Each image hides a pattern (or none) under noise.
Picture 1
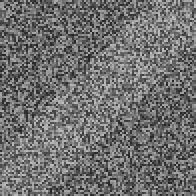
a diagonal band
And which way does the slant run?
bottom left to top right
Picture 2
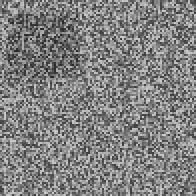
one block
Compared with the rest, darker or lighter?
darker
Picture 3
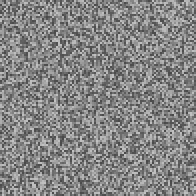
only noise
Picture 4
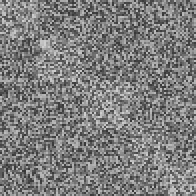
blocks along the diagonal
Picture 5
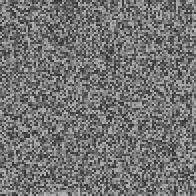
only noise
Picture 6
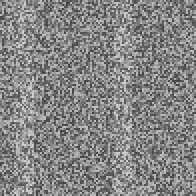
bands of columns
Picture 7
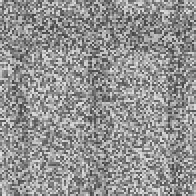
bands of rows crossing bands of columns
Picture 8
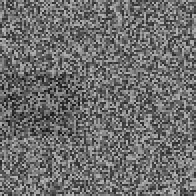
one block
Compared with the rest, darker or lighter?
darker
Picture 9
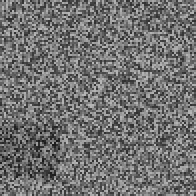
one block
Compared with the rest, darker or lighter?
darker
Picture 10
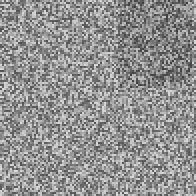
one block
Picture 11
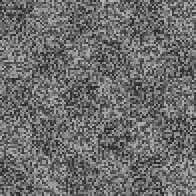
a checkerboard
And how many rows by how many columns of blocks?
5 by 6
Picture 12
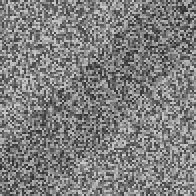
a diagonal band
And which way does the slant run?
bottom left to top right
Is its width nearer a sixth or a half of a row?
a half
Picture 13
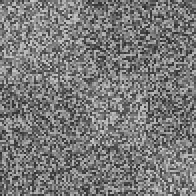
blocks along the diagonal
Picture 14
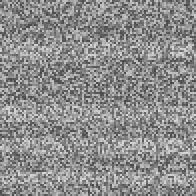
bands of rows
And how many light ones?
4
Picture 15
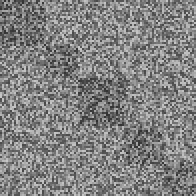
blocks along the diagonal
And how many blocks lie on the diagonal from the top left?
5
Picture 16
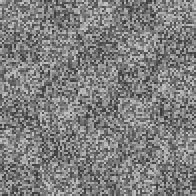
a checkerboard
